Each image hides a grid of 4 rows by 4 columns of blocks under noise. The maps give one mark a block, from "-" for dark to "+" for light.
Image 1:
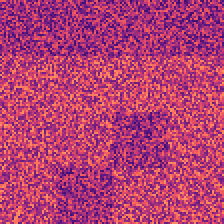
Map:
- - - -
+ + + +
+ + - +
+ - + +
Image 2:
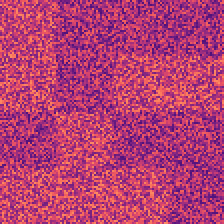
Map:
+ - - -
+ - + +
- + - -
+ + + -
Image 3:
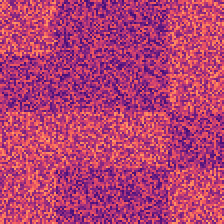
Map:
+ - - +
- - - +
+ + + -
+ - - +
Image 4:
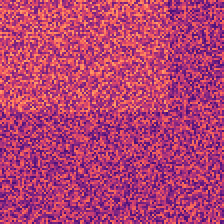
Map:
+ + + -
+ + + -
- - - -
- - - -
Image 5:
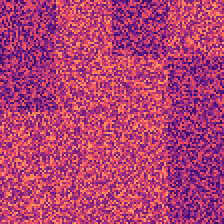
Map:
- + - +
- + + -
+ + + -
+ + + -
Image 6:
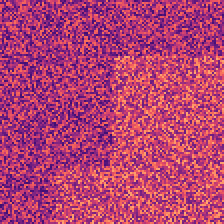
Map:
- - - -
- - + +
- - + +
- + + +
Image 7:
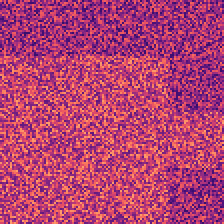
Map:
- - - -
+ + + -
+ + + +
+ + + -
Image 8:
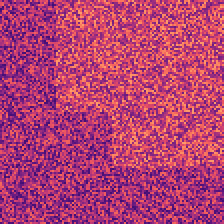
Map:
- + + +
- + + +
- - + +
- - - -
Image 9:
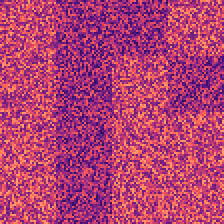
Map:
+ - - +
+ - + -
+ - + +
+ - + +
